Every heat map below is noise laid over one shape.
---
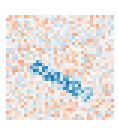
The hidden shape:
bar
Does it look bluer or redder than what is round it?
bluer
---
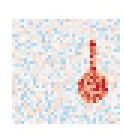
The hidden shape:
lollipop
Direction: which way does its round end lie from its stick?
down
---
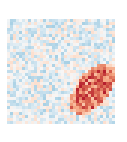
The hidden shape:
ellipse
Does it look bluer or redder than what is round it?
redder
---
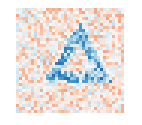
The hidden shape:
triangle frame
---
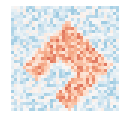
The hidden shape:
square with a notch
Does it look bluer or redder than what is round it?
redder
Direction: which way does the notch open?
down and left
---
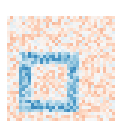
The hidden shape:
square frame
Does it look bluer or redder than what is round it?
bluer
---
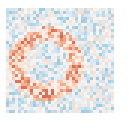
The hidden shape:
ring
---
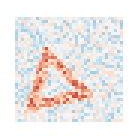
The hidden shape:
triangle frame
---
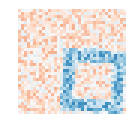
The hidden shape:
square frame
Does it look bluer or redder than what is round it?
bluer
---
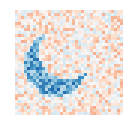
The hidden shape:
crescent
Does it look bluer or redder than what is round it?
bluer
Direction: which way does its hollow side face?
up and right
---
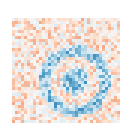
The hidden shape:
bullseye
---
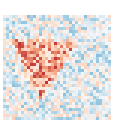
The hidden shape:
triangle
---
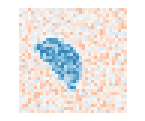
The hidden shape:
half disc
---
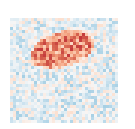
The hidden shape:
ellipse
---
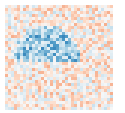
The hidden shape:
half disc
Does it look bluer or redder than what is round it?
bluer
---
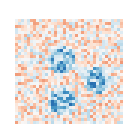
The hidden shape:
three dots
